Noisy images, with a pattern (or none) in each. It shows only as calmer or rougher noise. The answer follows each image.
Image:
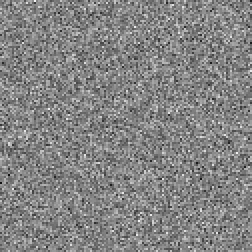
only noise
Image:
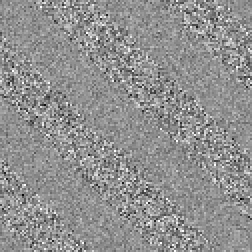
diagonal stripes
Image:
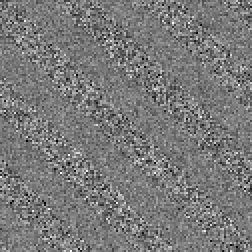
diagonal stripes
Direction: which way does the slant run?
top left to bottom right
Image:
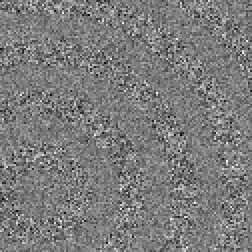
rings round one point
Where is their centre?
bottom left
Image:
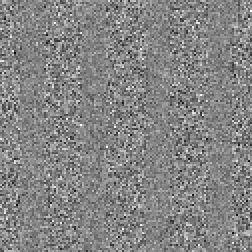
vertical stripes
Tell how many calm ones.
4
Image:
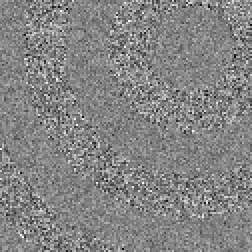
rings round one point
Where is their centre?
top right
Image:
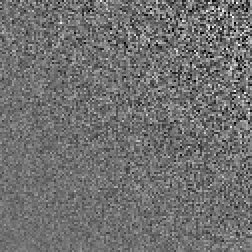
a smooth slope
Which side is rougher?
top right
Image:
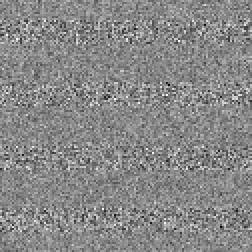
horizontal stripes
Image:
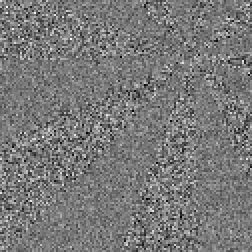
spokes from one point
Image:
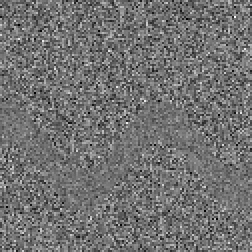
a wavy band
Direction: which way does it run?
left to right
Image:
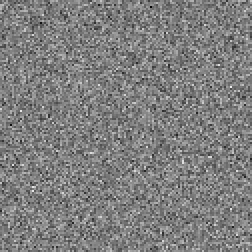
only noise
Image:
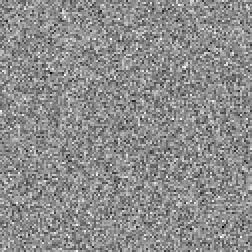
only noise
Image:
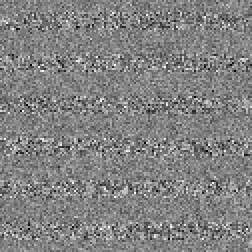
horizontal stripes
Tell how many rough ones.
6
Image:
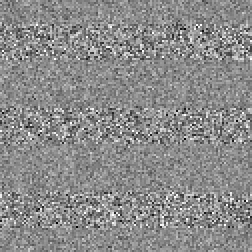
horizontal stripes
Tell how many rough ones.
3
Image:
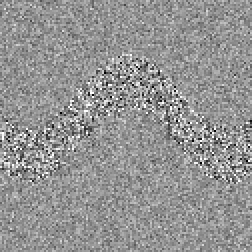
a wavy band
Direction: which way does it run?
left to right
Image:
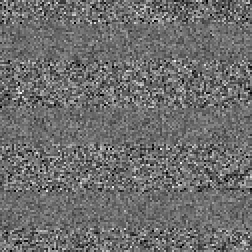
horizontal stripes
